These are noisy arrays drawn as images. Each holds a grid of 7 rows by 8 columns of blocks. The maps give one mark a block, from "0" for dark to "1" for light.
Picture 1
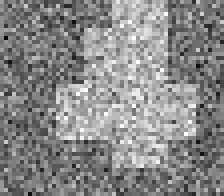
0 0 0 0 1 1 0 0
0 0 0 1 1 1 0 0
0 0 0 1 1 1 0 0
0 0 1 1 1 1 1 0
0 0 1 1 1 1 1 0
0 0 0 0 1 1 0 0
0 0 0 0 0 0 0 0
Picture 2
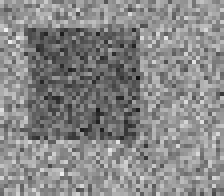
1 1 1 1 1 1 1 1
1 0 0 0 0 1 1 1
1 0 0 0 0 1 1 1
1 0 0 0 0 1 1 1
1 0 0 0 0 1 1 1
1 1 1 1 1 1 1 1
1 1 1 1 1 1 1 1
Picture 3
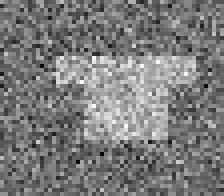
0 0 0 0 0 0 0 0
0 0 0 0 0 0 0 0
0 0 1 1 1 1 1 0
0 0 0 1 1 1 0 0
0 0 0 1 1 1 0 0
0 0 0 0 0 0 0 0
0 0 0 0 0 0 0 0
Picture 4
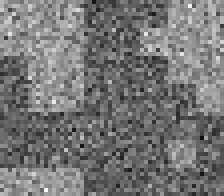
1 1 1 0 0 0 1 1
1 1 1 0 0 1 1 1
0 1 1 0 0 0 1 1
0 1 1 0 0 0 0 1
0 0 0 0 0 0 0 0
0 0 0 0 0 0 1 0
1 1 1 0 0 0 0 0
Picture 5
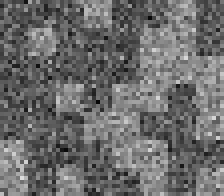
0 0 0 1 0 0 1 0
0 1 0 0 0 1 1 0
0 0 0 0 0 1 1 1
0 0 1 0 1 1 0 1
0 0 0 1 1 0 0 1
1 0 0 0 1 1 0 0
1 0 1 0 0 1 0 1
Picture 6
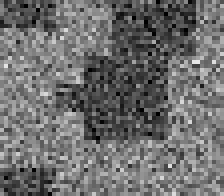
0 0 1 1 0 0 0 1
1 1 1 1 0 0 0 1
1 1 1 0 0 0 1 1
1 1 0 0 0 0 1 1
1 1 1 0 0 0 1 1
1 1 1 1 1 1 1 1
0 0 1 1 1 1 1 1
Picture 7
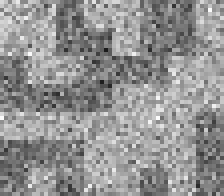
1 1 0 1 1 0 0 1
1 1 0 0 1 0 0 1
0 1 1 0 0 0 1 1
0 0 0 0 1 1 1 1
1 1 1 1 1 1 1 0
0 0 0 1 1 1 1 0
0 1 0 1 1 0 1 0
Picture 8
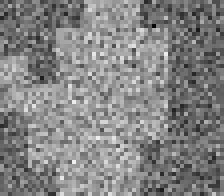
0 0 0 1 1 0 0 0
0 0 1 1 1 1 0 0
1 0 1 1 1 1 0 0
1 1 1 1 1 1 0 0
0 1 1 1 1 1 0 0
0 1 1 1 1 0 0 0
0 0 1 1 1 0 0 0
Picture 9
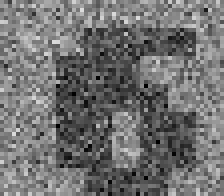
1 1 1 1 1 1 1 1
1 1 1 0 0 0 0 1
1 1 0 0 0 1 1 1
1 1 0 0 0 0 1 1
1 1 0 0 1 0 0 1
1 1 0 0 1 0 0 1
1 1 1 0 0 0 1 1
